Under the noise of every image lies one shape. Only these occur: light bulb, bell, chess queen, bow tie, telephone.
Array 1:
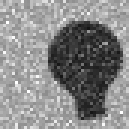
light bulb
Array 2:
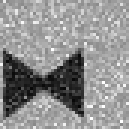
bow tie
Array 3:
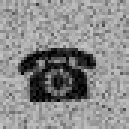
telephone
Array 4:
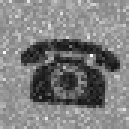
telephone
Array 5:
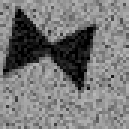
bow tie
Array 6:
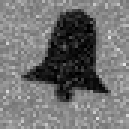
bell
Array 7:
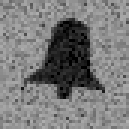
bell
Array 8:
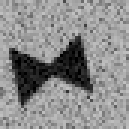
bow tie
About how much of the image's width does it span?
two thirds
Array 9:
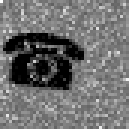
telephone
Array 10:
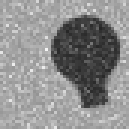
light bulb
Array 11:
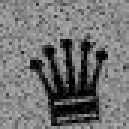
chess queen
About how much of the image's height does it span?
two thirds
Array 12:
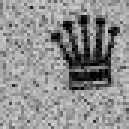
chess queen
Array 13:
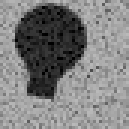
light bulb
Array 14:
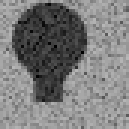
light bulb
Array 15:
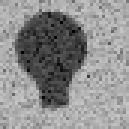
light bulb
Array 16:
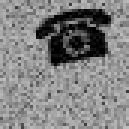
telephone
